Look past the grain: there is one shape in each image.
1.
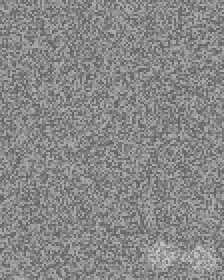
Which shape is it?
dumbbell
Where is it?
bottom right
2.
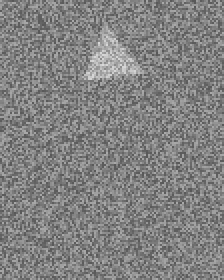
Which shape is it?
triangle
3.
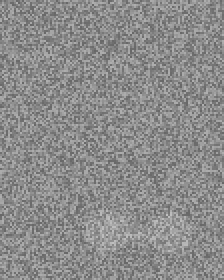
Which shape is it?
dumbbell
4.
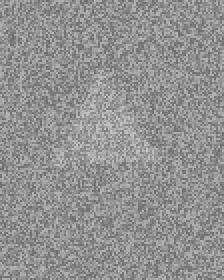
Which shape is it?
triangle
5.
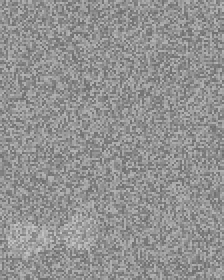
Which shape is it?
dumbbell
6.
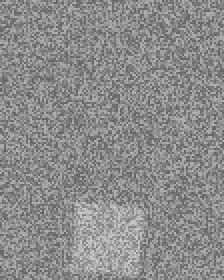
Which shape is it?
square
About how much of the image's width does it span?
a third
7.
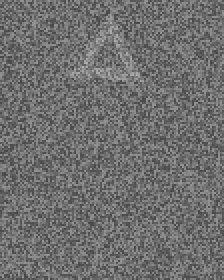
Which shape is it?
triangle frame
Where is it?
top middle
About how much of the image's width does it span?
a third
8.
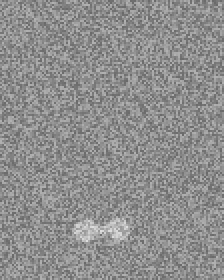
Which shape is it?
dumbbell
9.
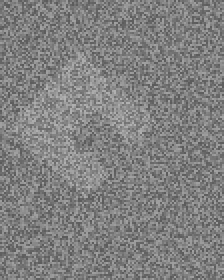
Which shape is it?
square with a notch
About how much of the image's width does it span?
two thirds
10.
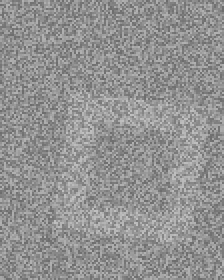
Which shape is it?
square frame
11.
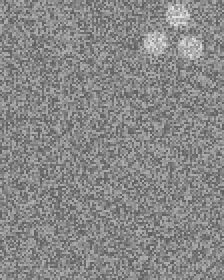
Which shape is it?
three dots
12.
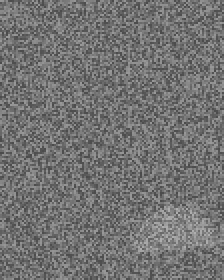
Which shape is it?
half disc
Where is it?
bottom right
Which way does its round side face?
up
